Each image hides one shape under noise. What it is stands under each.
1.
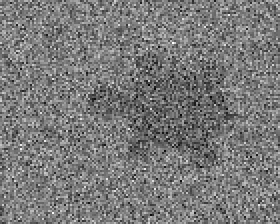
turtle
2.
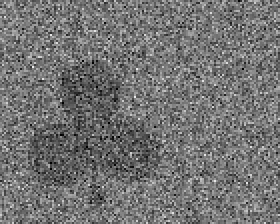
club
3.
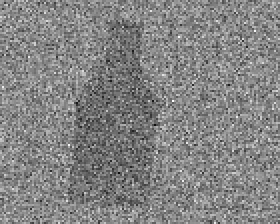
bottle
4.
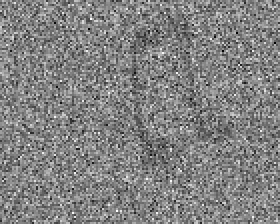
pair of musical notes
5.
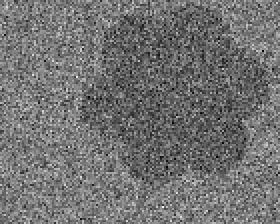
flower
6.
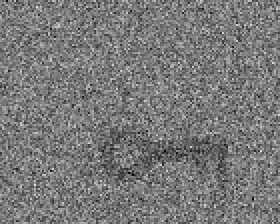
key
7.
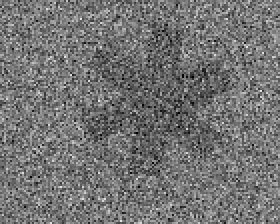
asterisk
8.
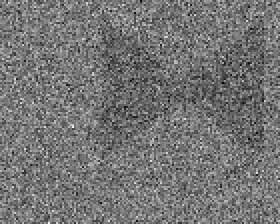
bow tie
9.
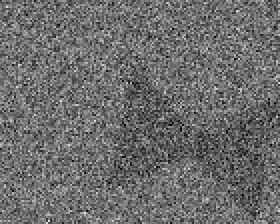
bow tie
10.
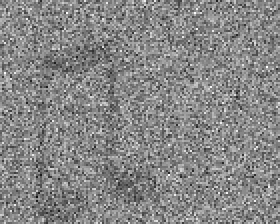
pair of musical notes
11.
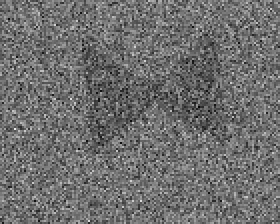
bow tie
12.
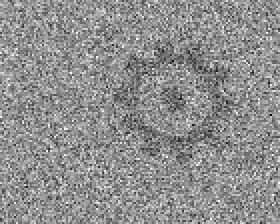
gear
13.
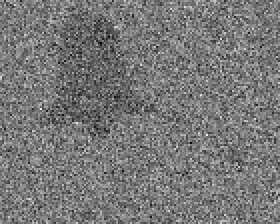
bell
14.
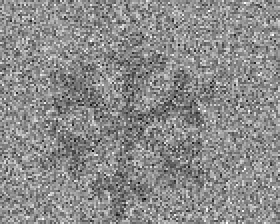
snowflake
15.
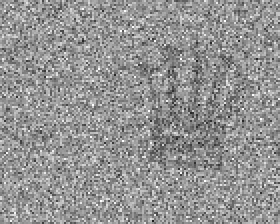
chess queen
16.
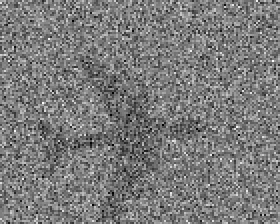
airplane
